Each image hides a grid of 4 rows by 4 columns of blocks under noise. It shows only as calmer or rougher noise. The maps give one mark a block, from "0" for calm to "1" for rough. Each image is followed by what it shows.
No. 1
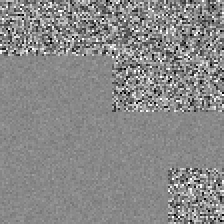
1 1 1 1
0 0 1 1
0 0 0 0
0 0 0 1
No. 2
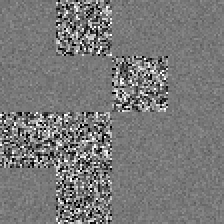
0 1 0 0
0 0 1 0
1 1 0 0
0 1 0 0
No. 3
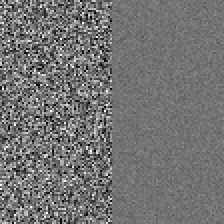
1 1 0 0
1 1 0 0
1 1 0 0
1 1 0 0
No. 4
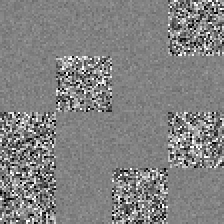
0 0 0 1
0 1 0 0
1 0 0 1
1 0 1 0
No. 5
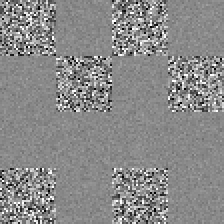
1 0 1 0
0 1 0 1
0 0 0 0
1 0 1 0
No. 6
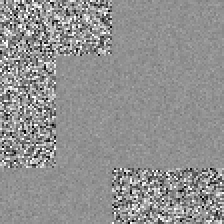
1 1 0 0
1 0 0 0
1 0 0 0
0 0 1 1
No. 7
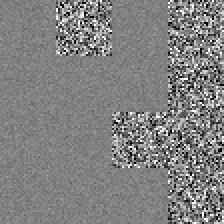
0 1 0 1
0 0 0 1
0 0 1 1
0 0 0 1
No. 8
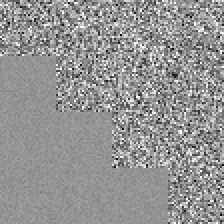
1 1 1 1
0 1 1 1
0 0 1 1
0 0 0 1
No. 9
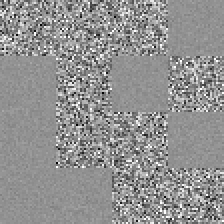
1 1 1 0
0 1 0 1
0 1 1 0
0 0 1 1
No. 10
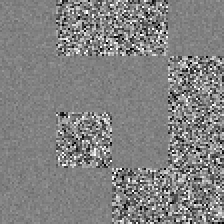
0 1 1 0
0 0 0 1
0 1 0 1
0 0 1 1
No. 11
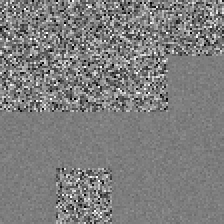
1 1 1 1
1 1 1 0
0 0 0 0
0 1 0 0
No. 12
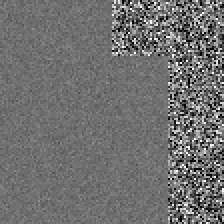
0 0 1 1
0 0 0 1
0 0 0 1
0 0 0 1
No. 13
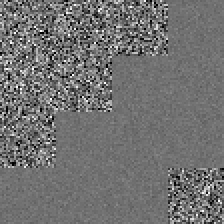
1 1 1 0
1 1 0 0
1 0 0 0
0 0 0 1
